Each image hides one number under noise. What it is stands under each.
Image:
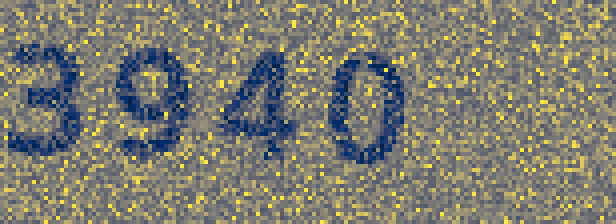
3940
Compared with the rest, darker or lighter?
darker
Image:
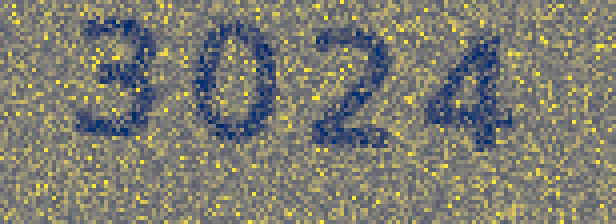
3024
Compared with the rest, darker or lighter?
darker
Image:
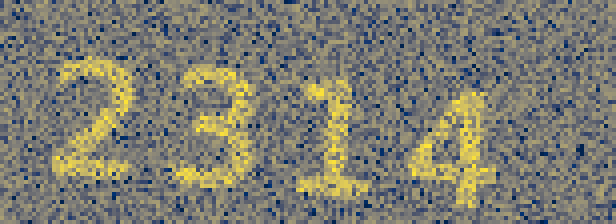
2314
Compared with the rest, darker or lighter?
lighter
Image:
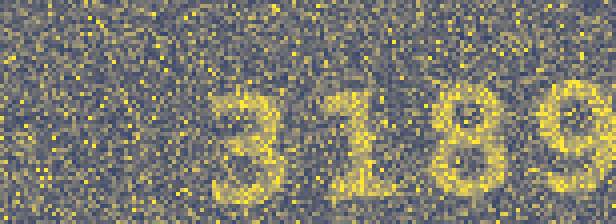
3189
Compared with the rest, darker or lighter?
lighter
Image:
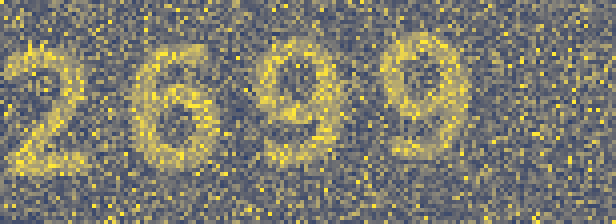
2699
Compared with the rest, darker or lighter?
lighter
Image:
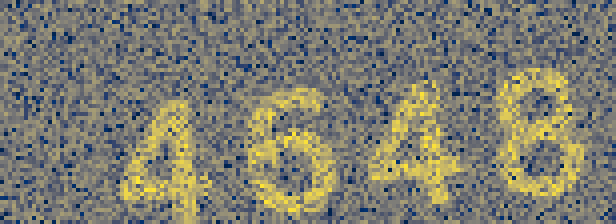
4648
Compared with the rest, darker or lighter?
lighter
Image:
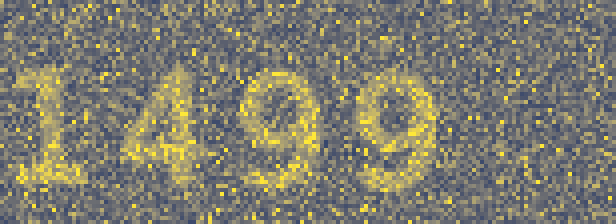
1499
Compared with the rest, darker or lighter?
lighter
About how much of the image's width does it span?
two thirds
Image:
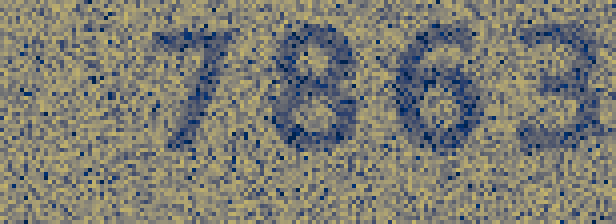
7863
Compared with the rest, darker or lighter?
darker
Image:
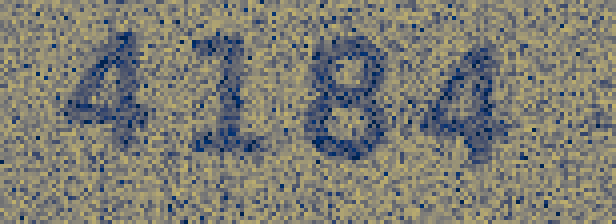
4184
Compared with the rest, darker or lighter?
darker
